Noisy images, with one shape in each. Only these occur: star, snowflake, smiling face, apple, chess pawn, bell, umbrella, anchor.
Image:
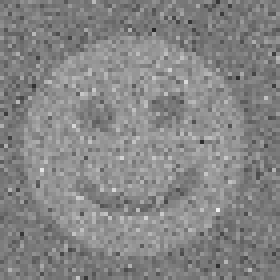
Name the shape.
smiling face
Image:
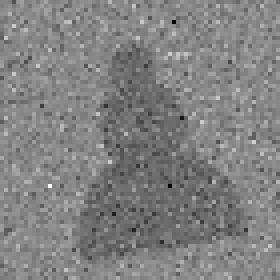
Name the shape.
chess pawn
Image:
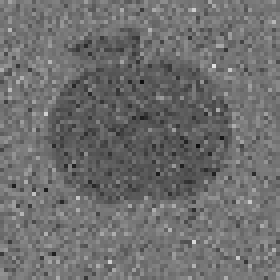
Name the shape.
apple
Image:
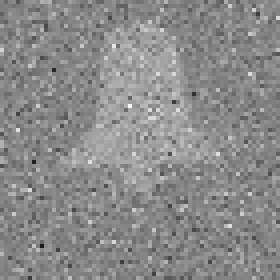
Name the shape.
bell
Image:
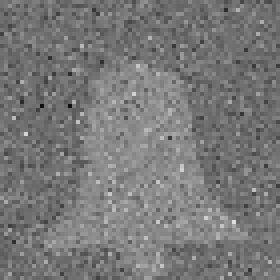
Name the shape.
bell
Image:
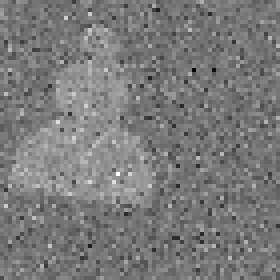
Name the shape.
chess pawn
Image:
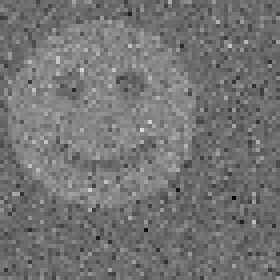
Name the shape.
smiling face
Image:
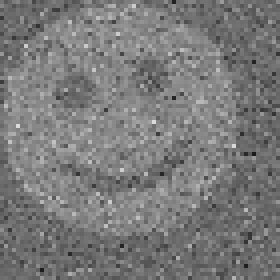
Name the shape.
smiling face
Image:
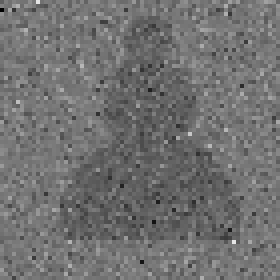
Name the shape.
chess pawn
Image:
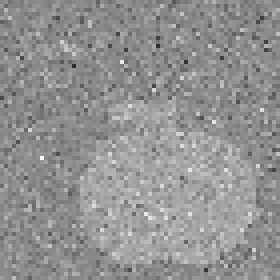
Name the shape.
apple
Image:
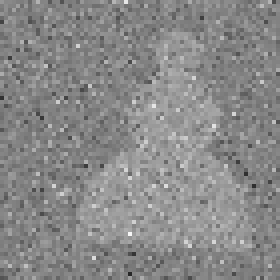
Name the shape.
chess pawn
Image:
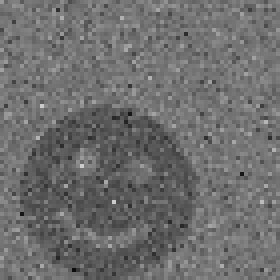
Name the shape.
smiling face
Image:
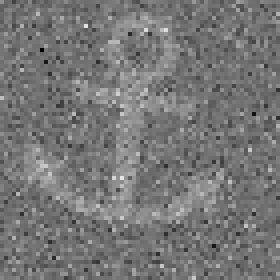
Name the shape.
anchor
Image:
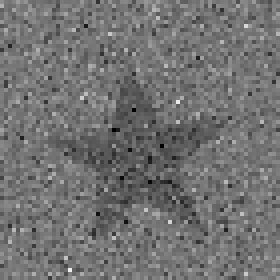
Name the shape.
star
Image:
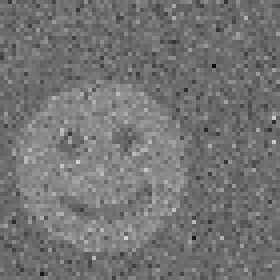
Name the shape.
smiling face
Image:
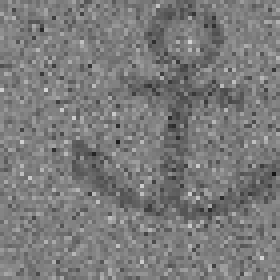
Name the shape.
anchor
